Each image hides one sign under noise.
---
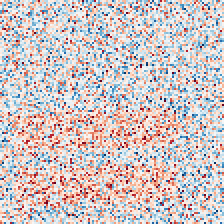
red equals sign
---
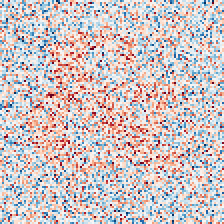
red ampersand
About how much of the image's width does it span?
two thirds
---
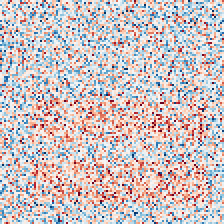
red equals sign
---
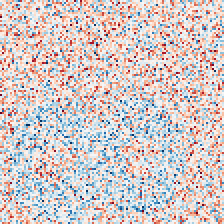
blue infinity sign
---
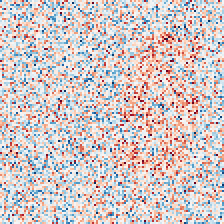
red section sign
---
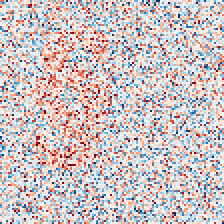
red section sign
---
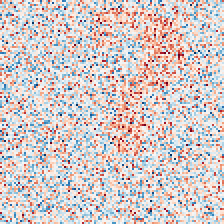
red question mark
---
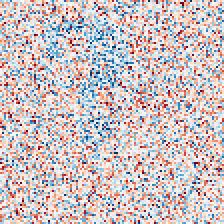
blue question mark
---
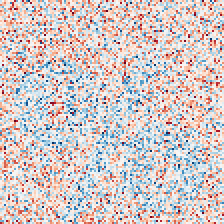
blue percent sign
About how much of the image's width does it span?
nearly all
